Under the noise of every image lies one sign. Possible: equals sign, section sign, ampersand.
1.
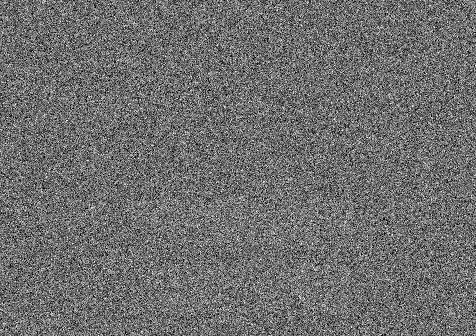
equals sign
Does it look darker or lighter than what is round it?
lighter
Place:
bottom middle
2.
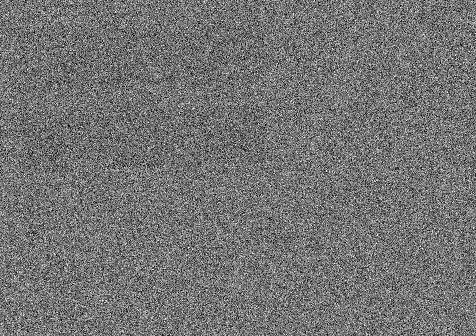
equals sign
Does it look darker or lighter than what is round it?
darker
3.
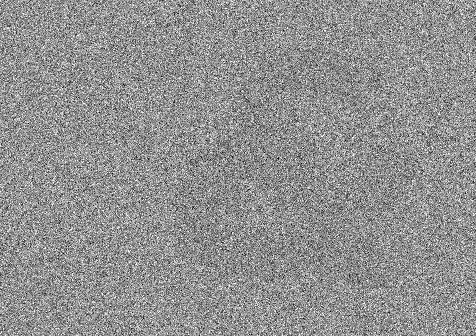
ampersand
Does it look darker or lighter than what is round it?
darker
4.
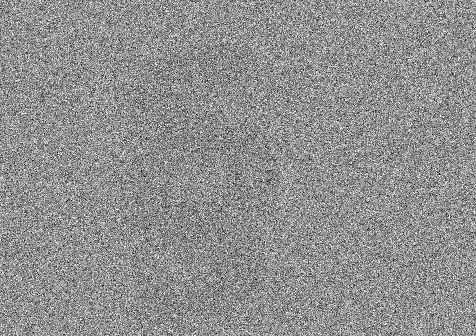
section sign
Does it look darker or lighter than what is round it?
darker
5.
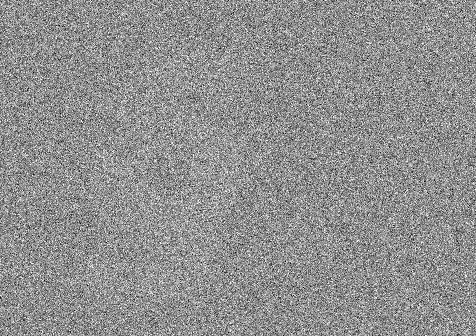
section sign
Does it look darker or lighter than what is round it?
lighter
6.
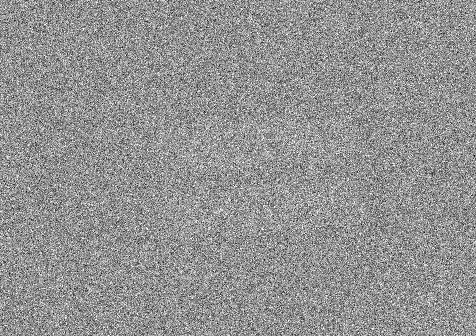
equals sign
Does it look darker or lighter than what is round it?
lighter
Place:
centre
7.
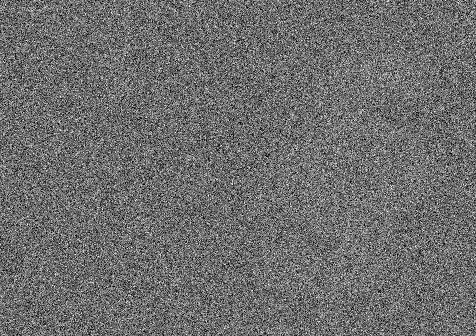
section sign
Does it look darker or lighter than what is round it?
lighter
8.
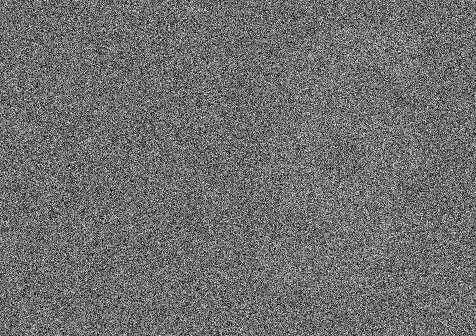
section sign
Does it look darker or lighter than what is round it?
lighter
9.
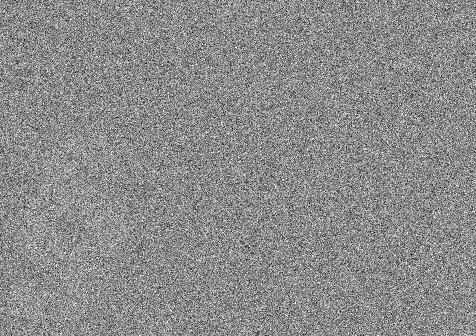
section sign
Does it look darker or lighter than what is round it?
lighter
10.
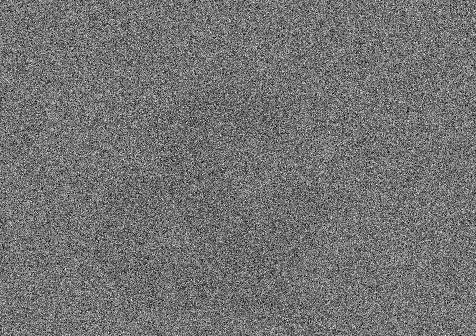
ampersand
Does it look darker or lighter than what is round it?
darker
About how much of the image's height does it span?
two thirds
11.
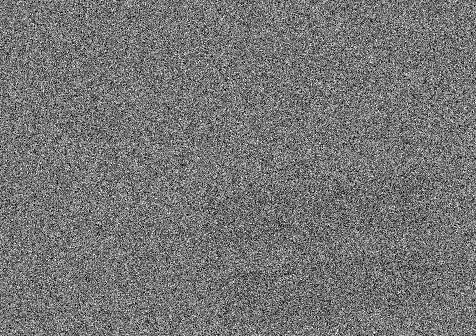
equals sign
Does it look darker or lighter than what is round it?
darker
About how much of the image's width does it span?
half
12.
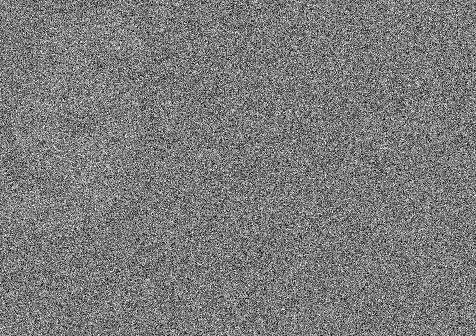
section sign
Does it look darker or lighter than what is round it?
lighter
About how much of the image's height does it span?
two thirds
